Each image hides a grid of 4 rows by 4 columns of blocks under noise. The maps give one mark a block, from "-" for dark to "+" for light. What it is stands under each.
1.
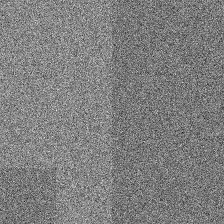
+ + - -
+ + - -
+ + - -
- + - -
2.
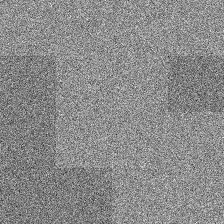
+ + + +
- + + -
- + + +
- - + +
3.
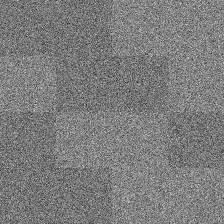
- - + +
+ - - +
- + + -
- - + +
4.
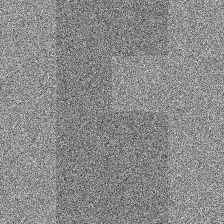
+ - - +
+ - + +
+ - - +
+ - - +
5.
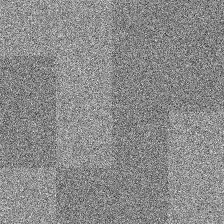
+ + - -
- + - -
- + - +
+ - - +
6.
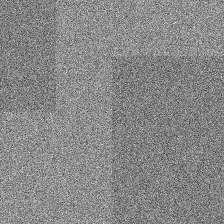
- + + +
- + - -
+ + - -
+ + - -
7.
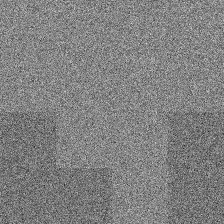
+ + + +
+ + + +
- + + -
- - + -
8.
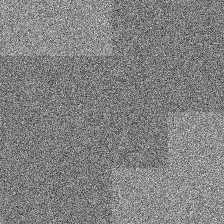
+ + - -
- - - -
- - - +
- - + +
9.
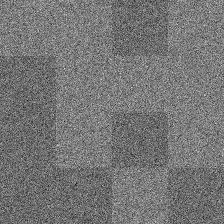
+ + - +
- + + +
- + - +
- - + -
